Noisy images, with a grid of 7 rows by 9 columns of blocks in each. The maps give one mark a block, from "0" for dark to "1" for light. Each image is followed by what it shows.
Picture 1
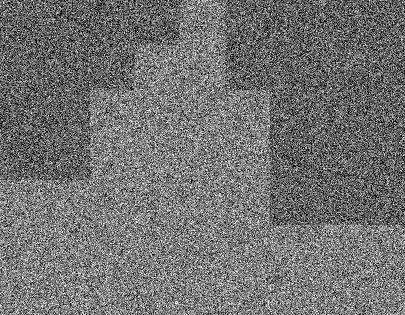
0 0 0 0 1 0 0 0 0
0 0 0 1 1 0 0 0 0
0 0 1 1 1 1 0 0 0
0 0 1 1 1 1 0 0 0
1 1 1 1 1 1 0 0 0
1 1 1 1 1 1 1 1 1
1 1 1 1 1 1 1 1 1
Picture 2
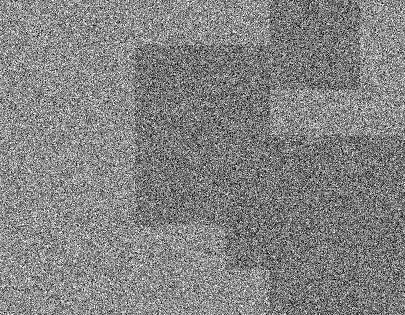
1 1 1 1 1 1 0 0 1
1 1 1 0 0 0 0 0 1
1 1 1 0 0 0 1 1 1
1 1 1 0 0 0 0 0 0
1 1 1 0 0 0 0 0 0
1 1 1 1 1 0 0 0 0
1 1 1 1 1 1 0 0 0
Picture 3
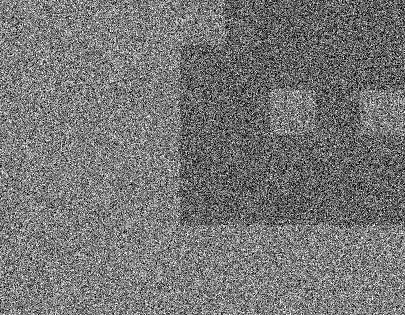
1 1 1 1 1 0 0 0 0
1 1 1 1 0 0 0 0 0
1 1 1 1 0 0 1 0 1
1 1 1 1 0 0 0 0 0
1 1 1 1 0 0 0 0 0
1 1 1 1 1 1 1 1 1
1 1 1 1 1 1 1 1 1
